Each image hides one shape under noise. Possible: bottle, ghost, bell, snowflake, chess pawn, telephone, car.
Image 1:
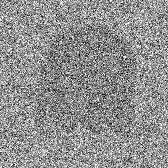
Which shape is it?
ghost
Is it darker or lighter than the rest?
darker
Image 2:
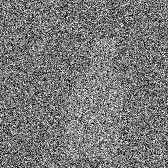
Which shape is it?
bottle
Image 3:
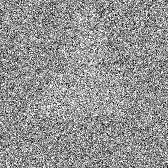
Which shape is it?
chess pawn
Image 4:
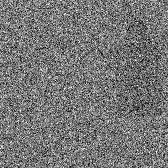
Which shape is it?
bottle
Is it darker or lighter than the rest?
darker
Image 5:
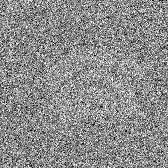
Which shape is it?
telephone
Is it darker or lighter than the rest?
lighter
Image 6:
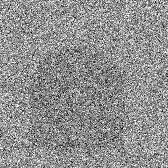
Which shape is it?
ghost
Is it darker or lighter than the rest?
darker
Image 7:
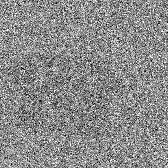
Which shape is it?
telephone
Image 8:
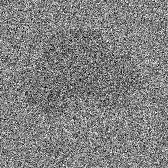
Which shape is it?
car
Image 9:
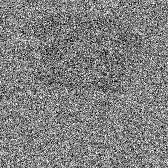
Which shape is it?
telephone
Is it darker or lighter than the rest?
darker
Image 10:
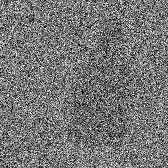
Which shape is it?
bottle
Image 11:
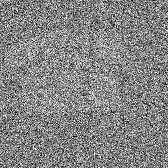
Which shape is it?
telephone
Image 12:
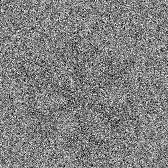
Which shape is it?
snowflake
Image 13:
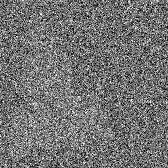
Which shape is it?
chess pawn
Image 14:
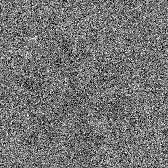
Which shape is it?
snowflake
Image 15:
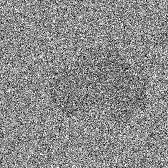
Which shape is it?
car
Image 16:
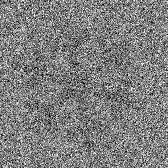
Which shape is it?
snowflake
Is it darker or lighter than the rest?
darker
